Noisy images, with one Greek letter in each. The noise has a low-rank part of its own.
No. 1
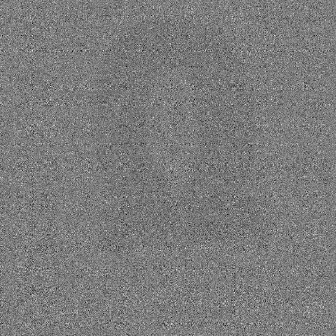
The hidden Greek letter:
omega
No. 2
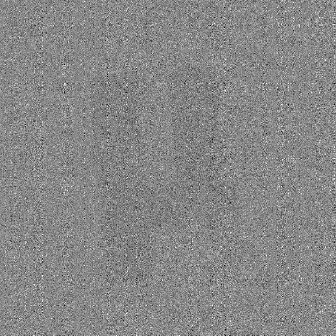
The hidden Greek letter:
mu
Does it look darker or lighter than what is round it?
darker
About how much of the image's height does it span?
two thirds
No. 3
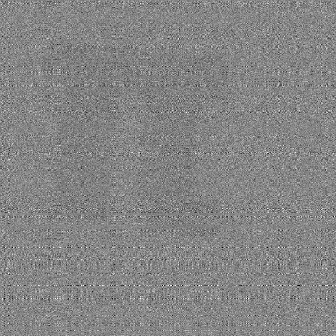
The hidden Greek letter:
pi
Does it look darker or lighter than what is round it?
darker
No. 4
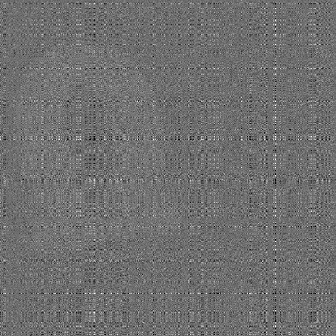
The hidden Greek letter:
omega
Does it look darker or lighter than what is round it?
lighter
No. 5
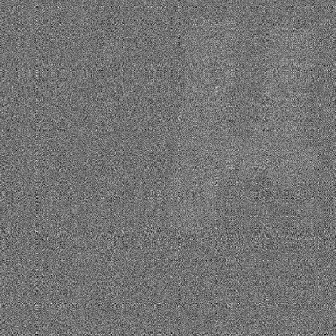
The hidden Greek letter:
mu
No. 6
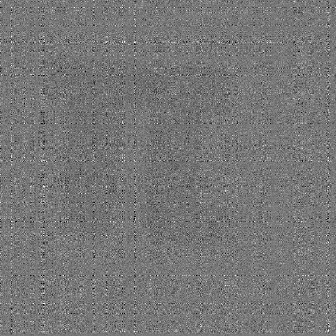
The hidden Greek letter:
pi
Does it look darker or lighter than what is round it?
darker
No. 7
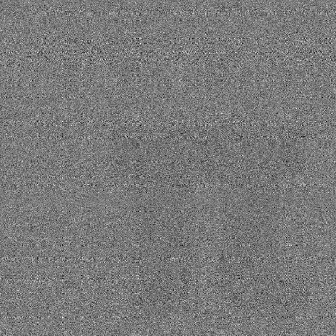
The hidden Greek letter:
pi
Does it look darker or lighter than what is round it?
darker
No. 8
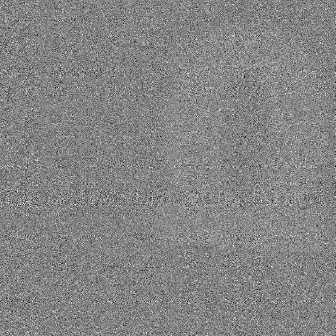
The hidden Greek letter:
omega
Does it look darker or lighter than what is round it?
lighter
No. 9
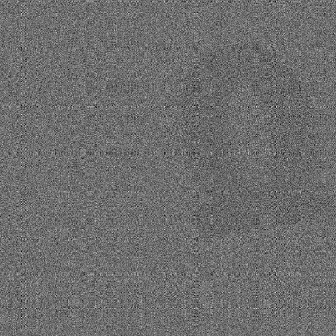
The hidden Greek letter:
omega
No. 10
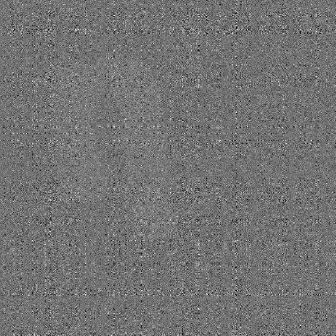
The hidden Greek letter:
eta
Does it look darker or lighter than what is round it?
lighter
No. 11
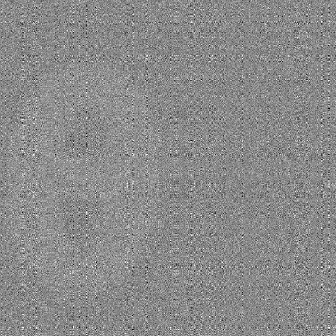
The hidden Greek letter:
theta
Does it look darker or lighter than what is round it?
lighter
